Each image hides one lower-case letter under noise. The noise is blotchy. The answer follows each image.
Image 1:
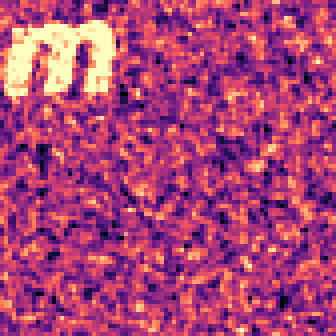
m
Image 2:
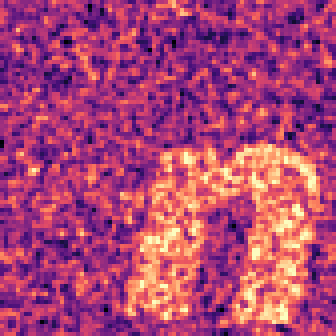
n
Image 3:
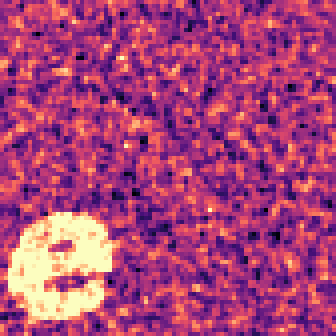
e
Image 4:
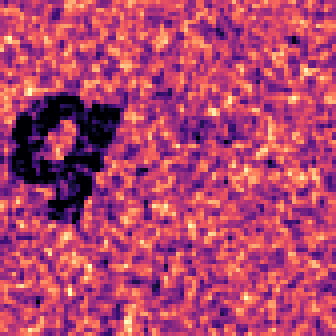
q
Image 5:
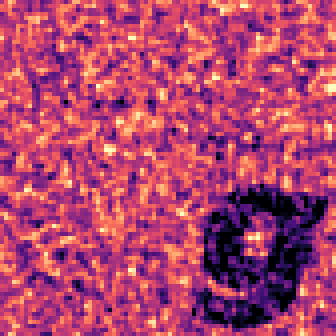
g
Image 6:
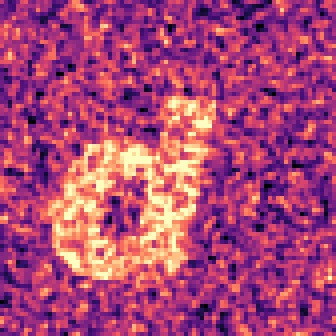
d
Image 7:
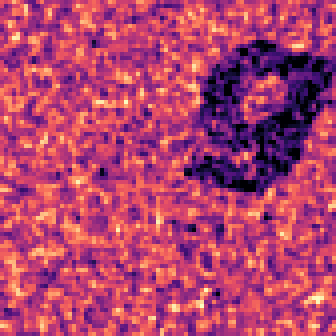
g
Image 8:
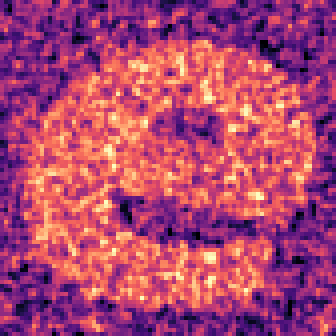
e
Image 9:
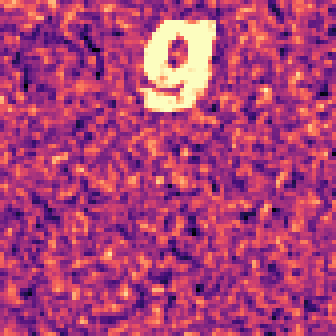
g
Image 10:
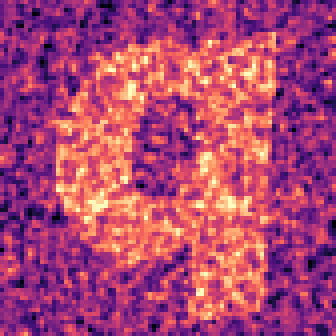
q
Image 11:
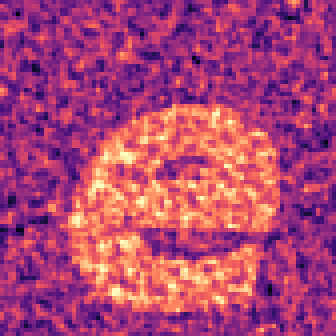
e
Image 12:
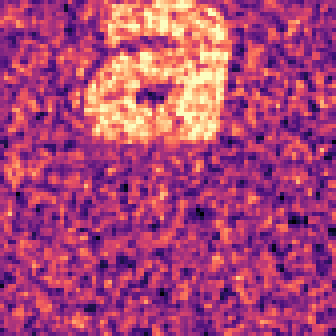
a
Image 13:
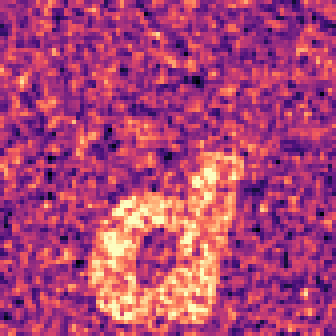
d
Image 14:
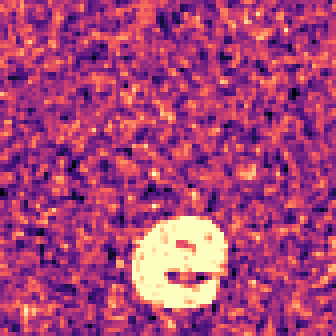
e
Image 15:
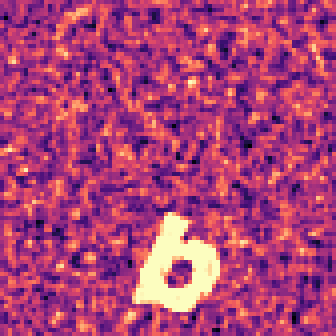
b
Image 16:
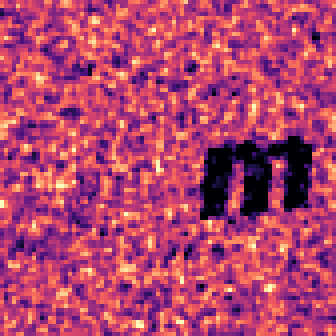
m
